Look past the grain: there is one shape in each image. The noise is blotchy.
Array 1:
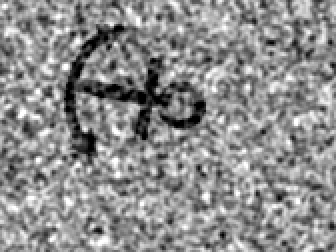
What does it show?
dark anchor
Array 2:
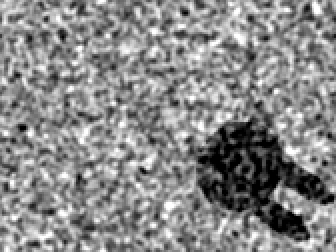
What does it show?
dark rabbit's head
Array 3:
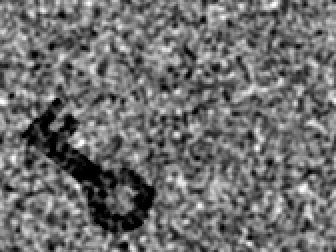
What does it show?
dark key
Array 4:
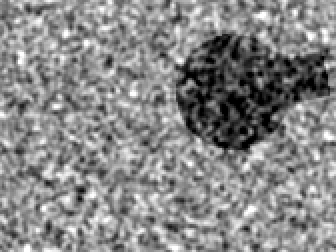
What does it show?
dark light bulb
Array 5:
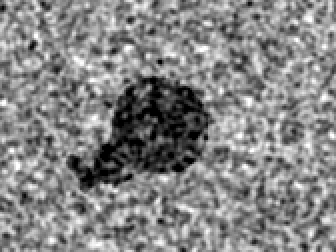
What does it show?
dark pear
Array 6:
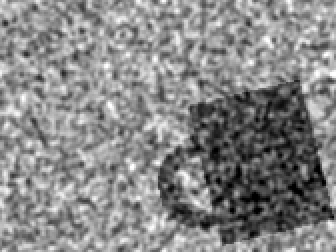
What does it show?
dark cup
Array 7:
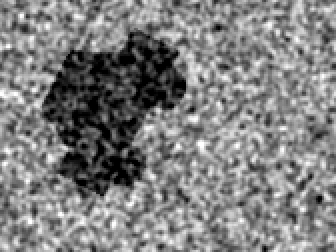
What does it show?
dark car
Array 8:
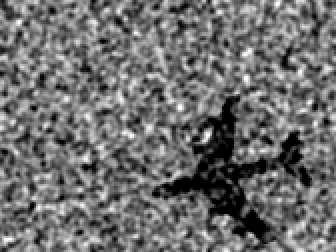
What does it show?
dark airplane
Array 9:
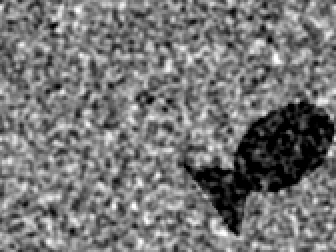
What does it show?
dark fish
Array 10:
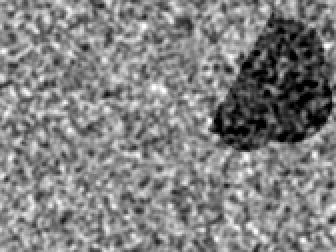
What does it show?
dark cloud
